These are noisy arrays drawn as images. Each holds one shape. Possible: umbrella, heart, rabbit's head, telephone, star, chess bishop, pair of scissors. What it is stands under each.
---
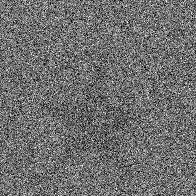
star
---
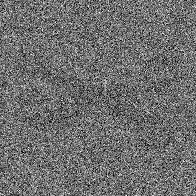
pair of scissors
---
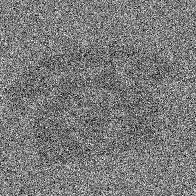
telephone
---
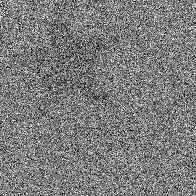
star
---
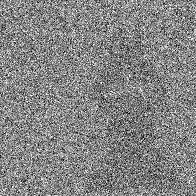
chess bishop
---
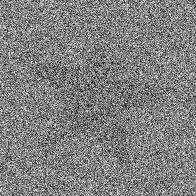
star
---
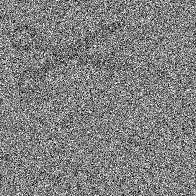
pair of scissors
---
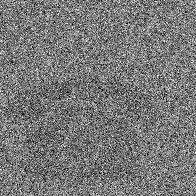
telephone
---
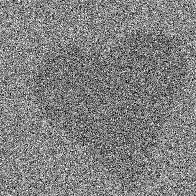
heart
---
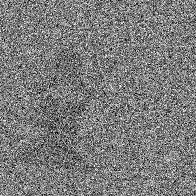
chess bishop
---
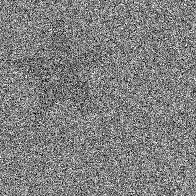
star
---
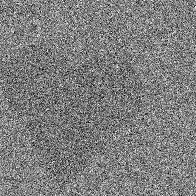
heart
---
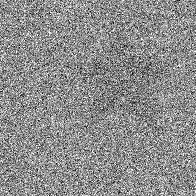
star
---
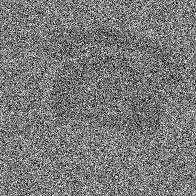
telephone
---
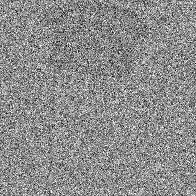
telephone
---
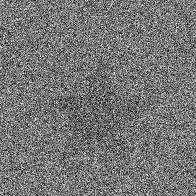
star
